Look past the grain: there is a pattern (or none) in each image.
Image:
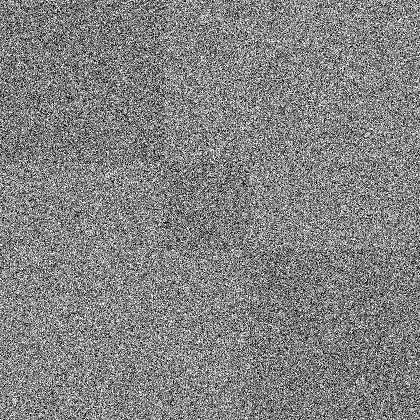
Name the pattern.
blocks along the diagonal
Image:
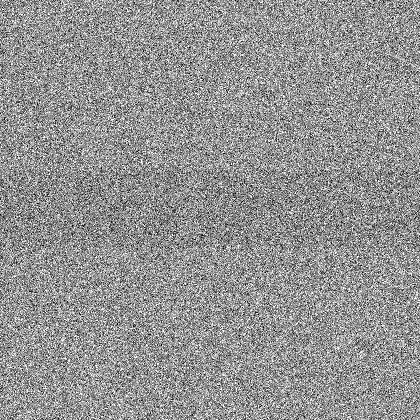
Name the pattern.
one band of rows
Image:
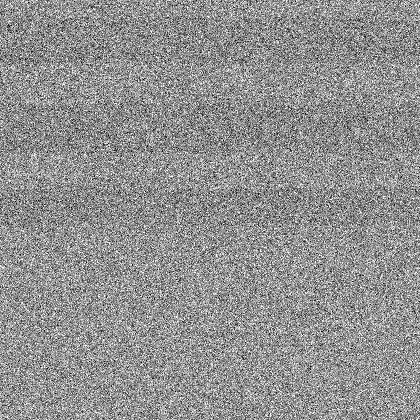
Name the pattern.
bands of rows
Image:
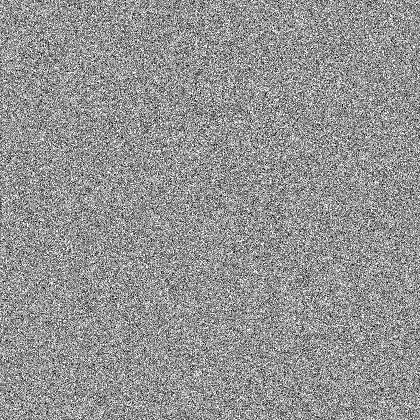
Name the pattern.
only noise
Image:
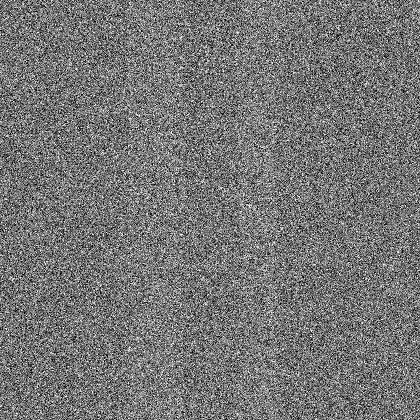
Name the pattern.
bands of columns
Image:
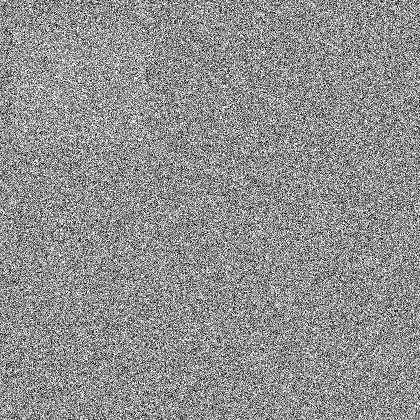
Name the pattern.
one block
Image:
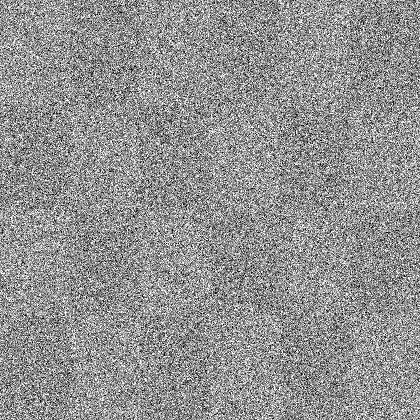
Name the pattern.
a checkerboard
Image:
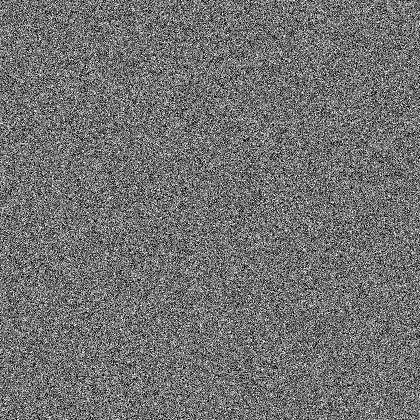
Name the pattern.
only noise
